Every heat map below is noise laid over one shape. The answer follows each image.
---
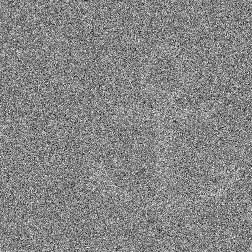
anchor
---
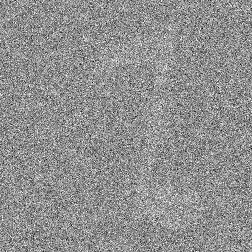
musical note
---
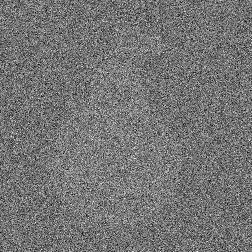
pear
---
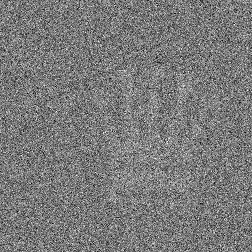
chess queen
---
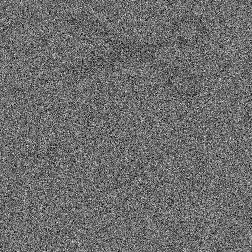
pair of scissors
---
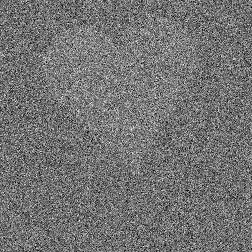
heart
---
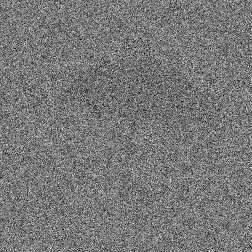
umbrella
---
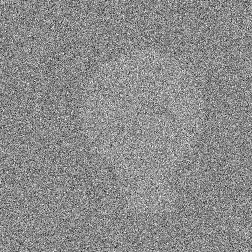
light bulb
